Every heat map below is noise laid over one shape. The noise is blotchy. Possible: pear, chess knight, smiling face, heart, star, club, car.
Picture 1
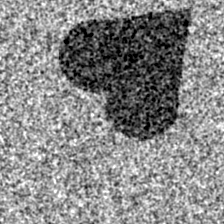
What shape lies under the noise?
heart
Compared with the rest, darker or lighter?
darker
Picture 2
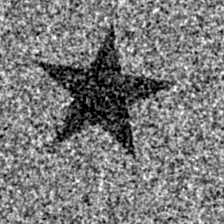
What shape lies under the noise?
star
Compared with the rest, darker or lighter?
darker
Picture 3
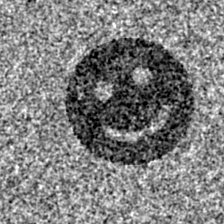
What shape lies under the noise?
smiling face
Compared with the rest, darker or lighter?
darker
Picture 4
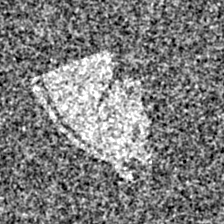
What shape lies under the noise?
chess knight
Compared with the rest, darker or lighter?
lighter
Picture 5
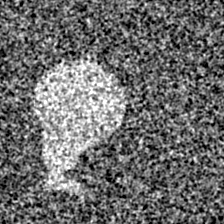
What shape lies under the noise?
pear
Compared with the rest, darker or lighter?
lighter
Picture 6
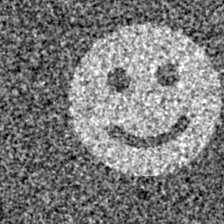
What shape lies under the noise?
smiling face
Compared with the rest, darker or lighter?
lighter
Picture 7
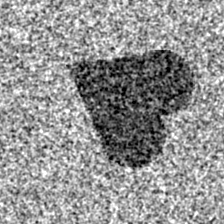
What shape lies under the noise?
heart
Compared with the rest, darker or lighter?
darker
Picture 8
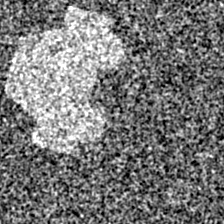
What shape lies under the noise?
car
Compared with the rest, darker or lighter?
lighter
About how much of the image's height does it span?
two thirds
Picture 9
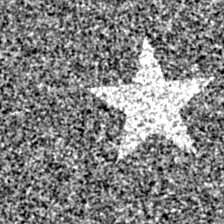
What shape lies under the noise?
star
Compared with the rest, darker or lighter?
lighter
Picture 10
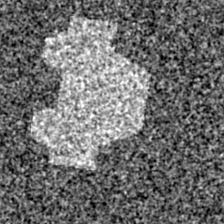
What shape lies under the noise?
car
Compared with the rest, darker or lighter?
lighter
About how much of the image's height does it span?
two thirds
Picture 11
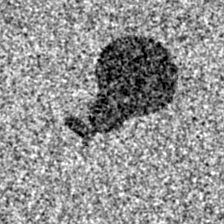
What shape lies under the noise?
pear
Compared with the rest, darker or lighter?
darker
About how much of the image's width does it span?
half
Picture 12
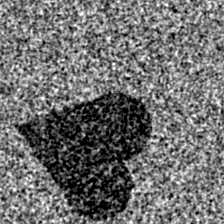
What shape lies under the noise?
heart
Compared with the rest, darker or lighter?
darker
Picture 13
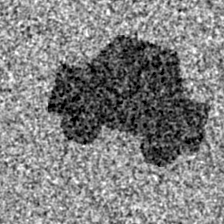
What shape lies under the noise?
car
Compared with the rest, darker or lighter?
darker
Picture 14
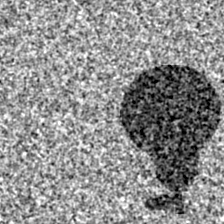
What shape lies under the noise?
pear
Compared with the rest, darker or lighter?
darker
